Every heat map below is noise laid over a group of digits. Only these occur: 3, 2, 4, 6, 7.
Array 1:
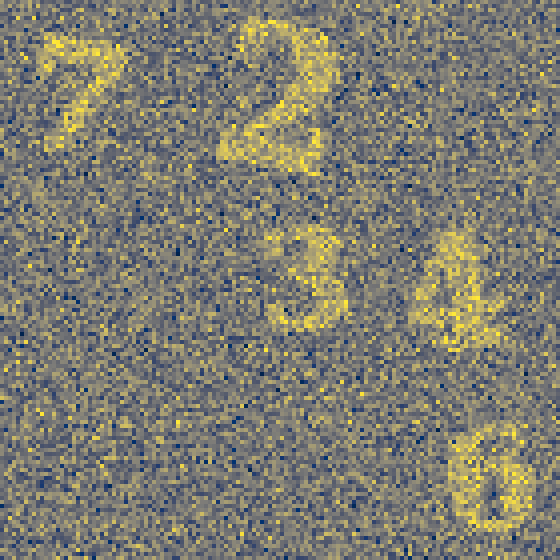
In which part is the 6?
bottom right
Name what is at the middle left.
nothing
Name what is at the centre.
3
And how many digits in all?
5
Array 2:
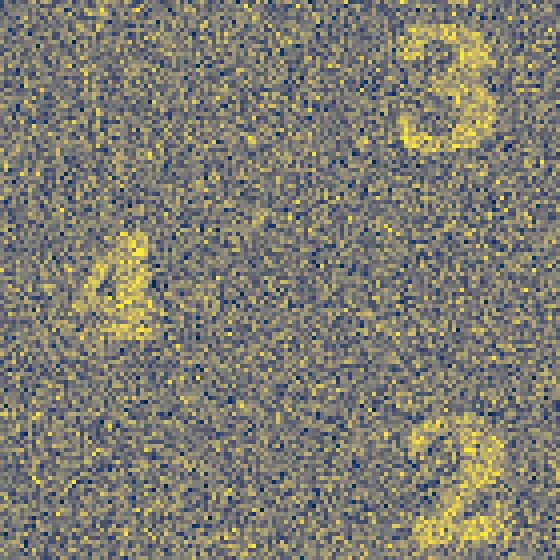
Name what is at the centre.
nothing
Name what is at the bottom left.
nothing
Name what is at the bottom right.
2
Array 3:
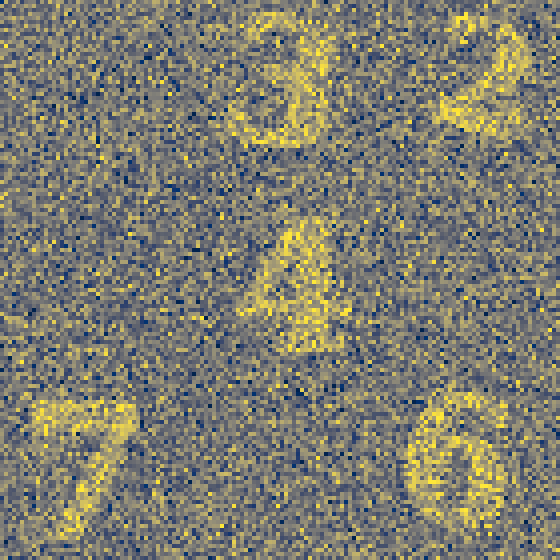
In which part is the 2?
top right
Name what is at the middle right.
nothing
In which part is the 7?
bottom left
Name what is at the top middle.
3
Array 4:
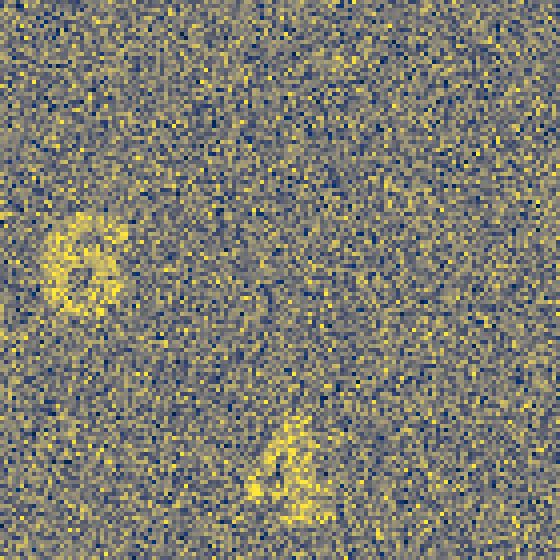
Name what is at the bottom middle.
4
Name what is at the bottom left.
nothing
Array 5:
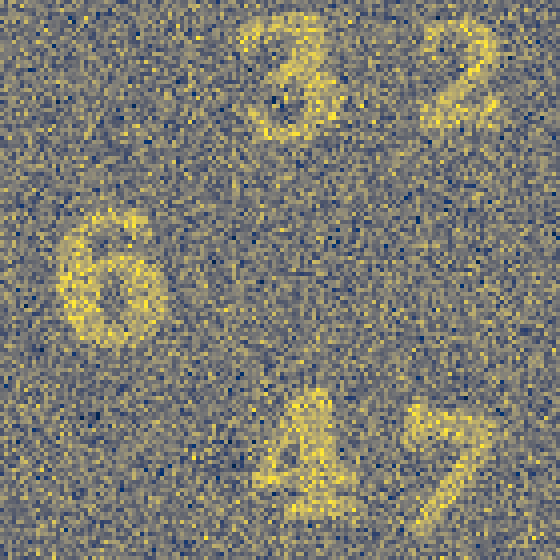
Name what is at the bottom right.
7
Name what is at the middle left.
6
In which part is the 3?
top middle
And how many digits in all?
5
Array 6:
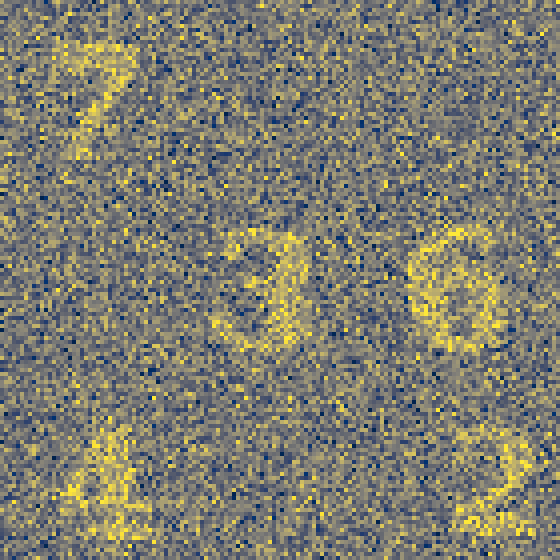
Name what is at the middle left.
nothing
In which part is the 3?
centre
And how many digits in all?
5
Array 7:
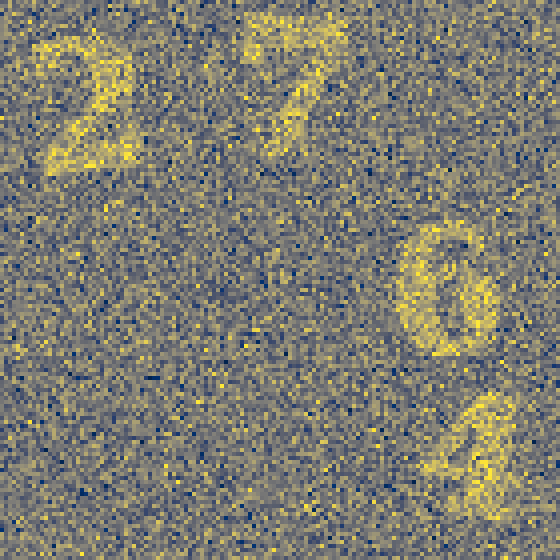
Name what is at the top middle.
7
